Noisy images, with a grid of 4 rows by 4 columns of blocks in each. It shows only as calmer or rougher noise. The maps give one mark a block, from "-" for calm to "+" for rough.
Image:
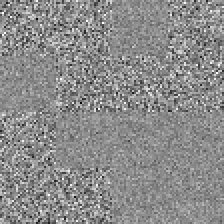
+ + - +
- + + +
+ - - -
+ + - -
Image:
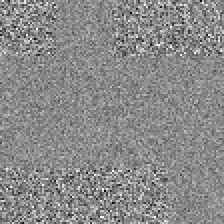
+ - + +
- - - -
- - - -
+ + + -
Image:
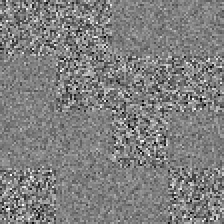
+ + - -
- + + +
- - + -
+ - - +
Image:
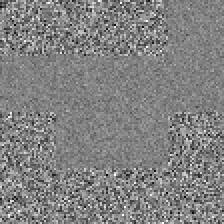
+ + + -
- - - -
+ - - +
+ + + +
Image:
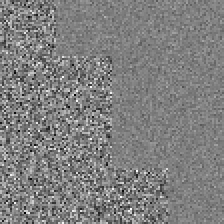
+ - - -
+ + - -
+ + - -
+ + + -
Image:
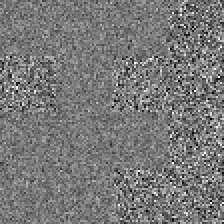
- - - +
+ - + +
- - - +
- - + +
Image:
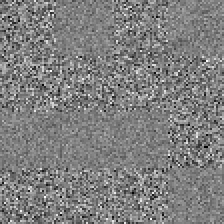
+ - + -
+ + + +
- - - +
+ + + -
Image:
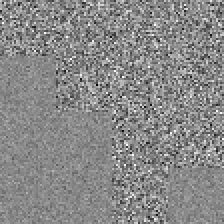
+ + + +
- + + +
- - + +
- - + -
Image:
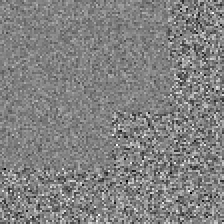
- - - +
- - - +
- - + +
+ + + +
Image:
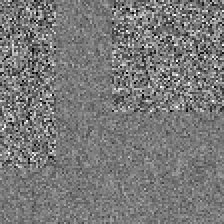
+ - + +
+ - + +
+ - - -
- - - -
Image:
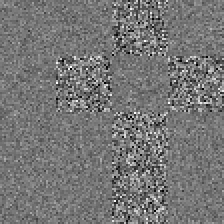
- - + -
- + - +
- - + -
- - + -
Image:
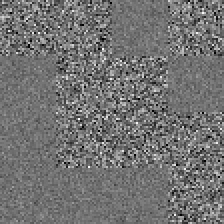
+ + - +
- + + -
- + + +
- - - +
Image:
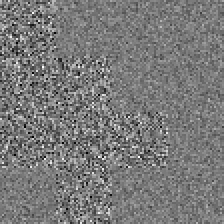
+ - - -
+ + - -
+ + + -
- + - -
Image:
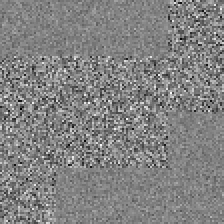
- - - +
+ + + +
+ + + -
+ - - -
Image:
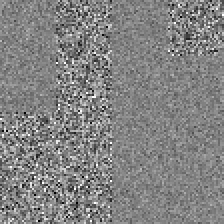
- + - +
- + - -
+ + - -
+ + - -
